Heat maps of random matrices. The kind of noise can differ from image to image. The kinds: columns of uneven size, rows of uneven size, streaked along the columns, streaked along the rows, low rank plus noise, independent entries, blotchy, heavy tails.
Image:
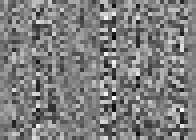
columns of uneven size
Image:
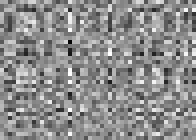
low rank plus noise
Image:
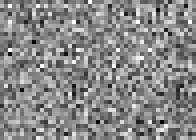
low rank plus noise
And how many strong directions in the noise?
five to eight
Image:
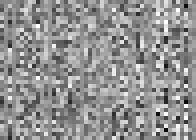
columns of uneven size
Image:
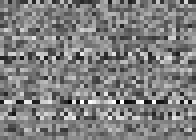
rows of uneven size
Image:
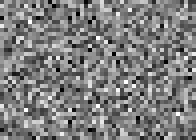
independent entries
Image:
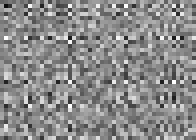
low rank plus noise
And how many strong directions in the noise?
one
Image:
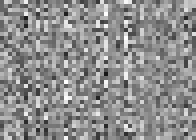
columns of uneven size
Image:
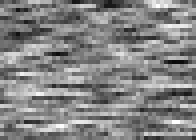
streaked along the rows
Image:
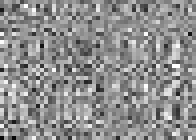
low rank plus noise
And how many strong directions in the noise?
two
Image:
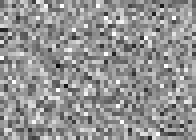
independent entries
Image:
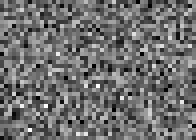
independent entries
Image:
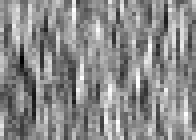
streaked along the columns
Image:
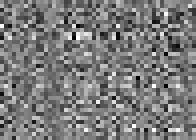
low rank plus noise
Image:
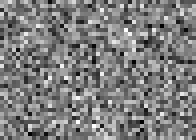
independent entries
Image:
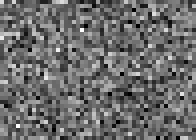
independent entries
